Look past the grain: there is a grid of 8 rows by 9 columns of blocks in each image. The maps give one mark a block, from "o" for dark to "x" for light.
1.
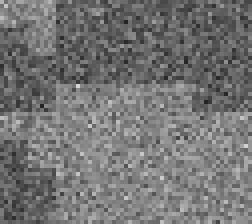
x x o o o o o o o
o x o o o o o o o
o o o o o o o o o
o o x x x x x o o
x x x x x x x x x
o x x x x x x x x
o o x x x x x x x
o o x x x x x x x
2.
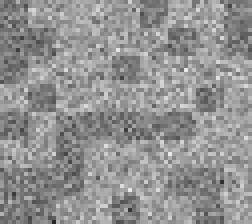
o x x x x o x x o
o o x x x x o x o
o x x x o x x x x
x o x x x x x o x
o x o o o o o x x
x x o x x x x x x
o o o x x x o o x
o o x x o x x o x
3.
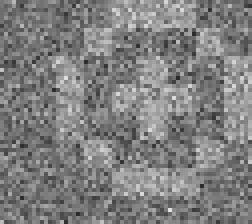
o o o o x x x o o
o o o x o o o x o
o o x o o x o o x
o o x o x x x o x
o o x o o x o o x
o o o x o o o x o
o o o o x x x o o
o o o o o o o o o
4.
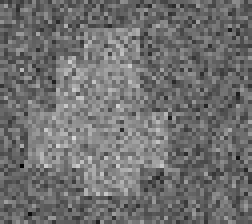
o o o o o o o o o
o o o x x o o o o
o o x x x o o o o
o o x x x o o o o
o x x x x x o o o
o x x x x x o o o
o o o x x o o o o
o o o o o o o o o
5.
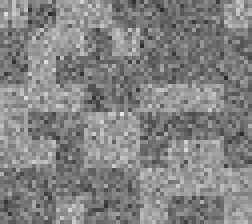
x o x x o o o o x
o x x o x o o o o
o x o o o o o o o
x x x o o x x x o
x o o x x o o o o
x x o x x o x x o
o o o o o x x x x
o o x o o x o o x
